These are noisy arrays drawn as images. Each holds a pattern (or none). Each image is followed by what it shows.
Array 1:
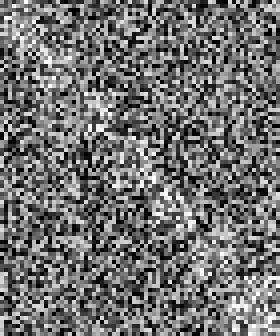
blocks along the diagonal
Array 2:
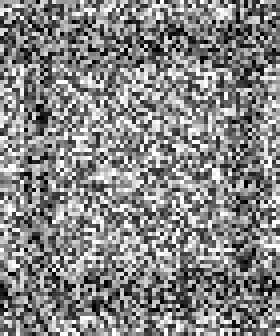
bands of rows crossing bands of columns
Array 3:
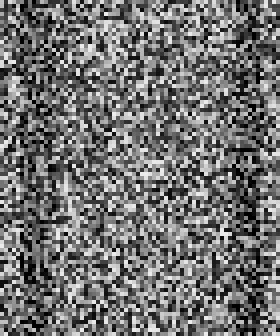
bands of columns
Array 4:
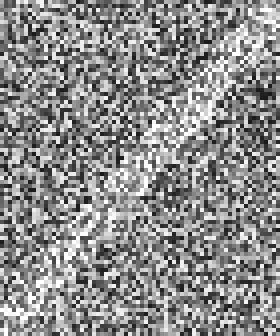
a diagonal band
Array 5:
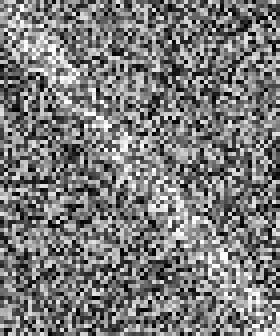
a diagonal band
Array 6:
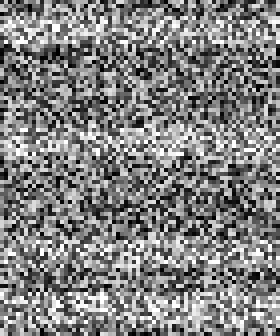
bands of rows
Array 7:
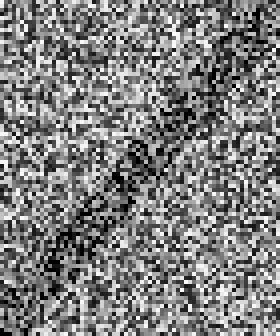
a diagonal band
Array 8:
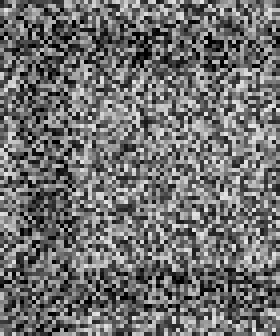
bands of rows crossing bands of columns
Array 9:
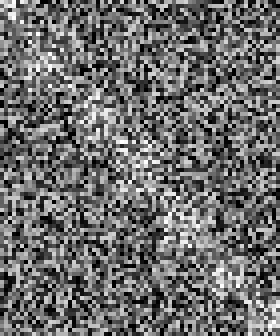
blocks along the diagonal
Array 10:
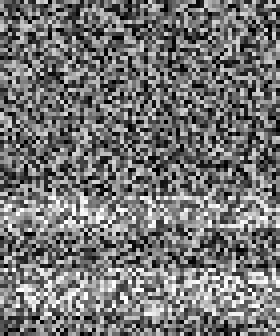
bands of rows
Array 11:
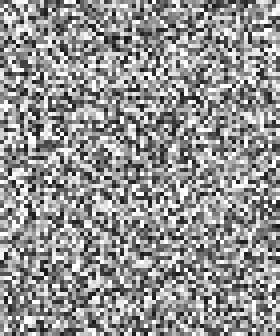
only noise
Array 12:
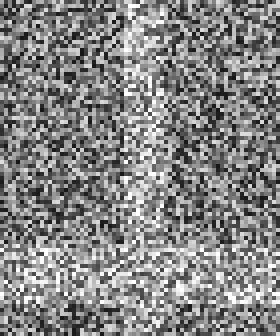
bands of rows crossing bands of columns
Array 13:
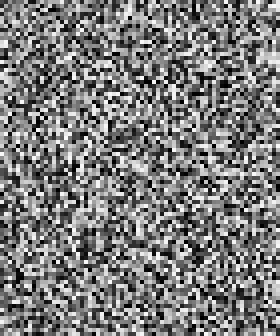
only noise
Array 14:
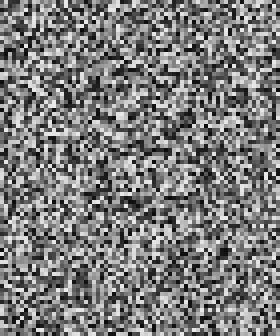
only noise
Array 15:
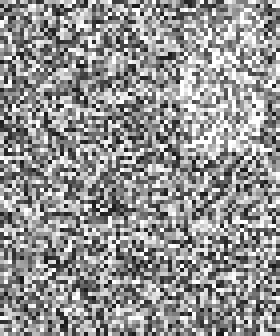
one block
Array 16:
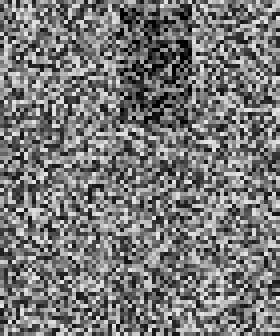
one block
